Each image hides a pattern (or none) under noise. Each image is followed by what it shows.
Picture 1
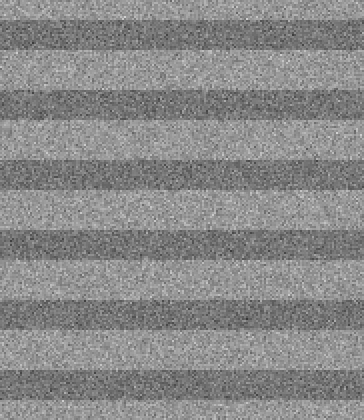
horizontal stripes
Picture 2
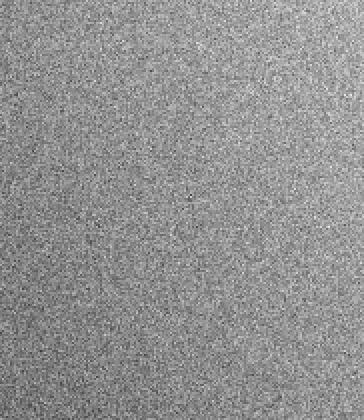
a smooth slope
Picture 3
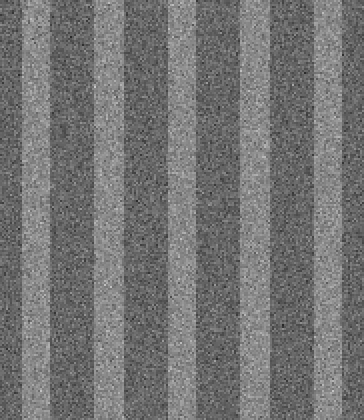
vertical stripes
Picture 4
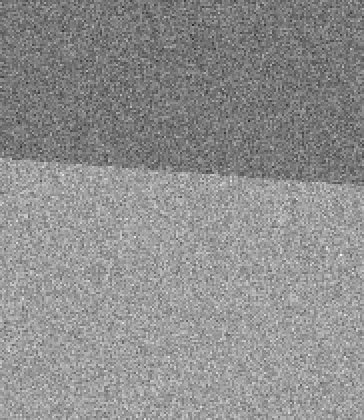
a sharp edge
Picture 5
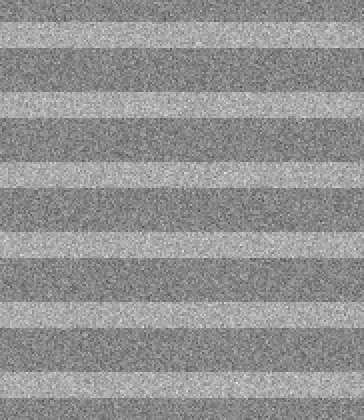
horizontal stripes
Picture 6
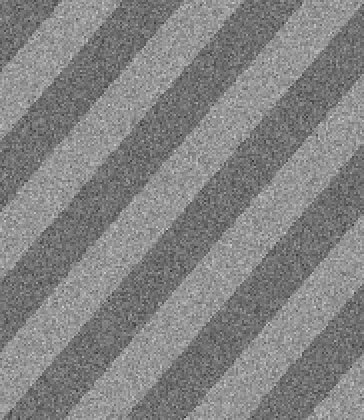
diagonal stripes
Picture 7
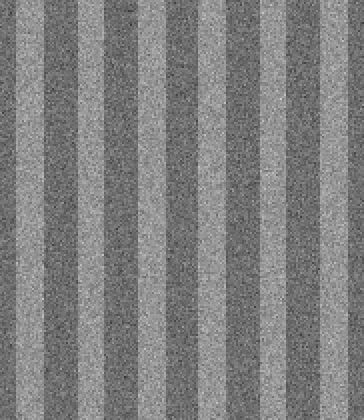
vertical stripes
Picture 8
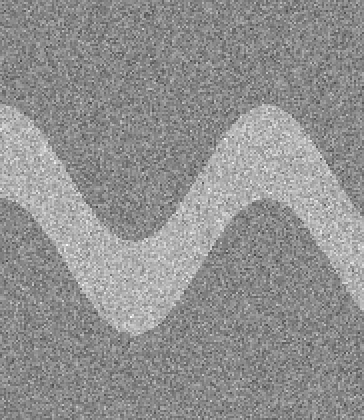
a wavy band
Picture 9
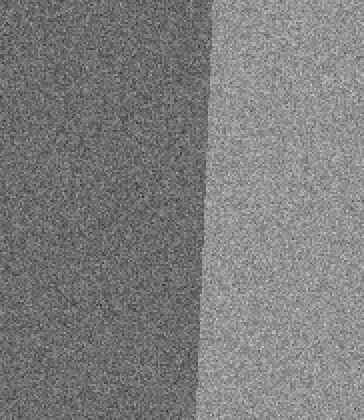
a sharp edge
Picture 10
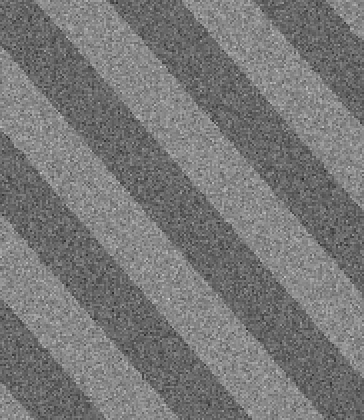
diagonal stripes
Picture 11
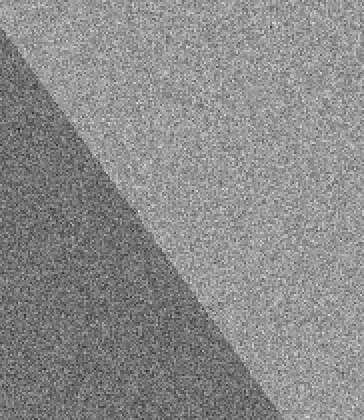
a sharp edge
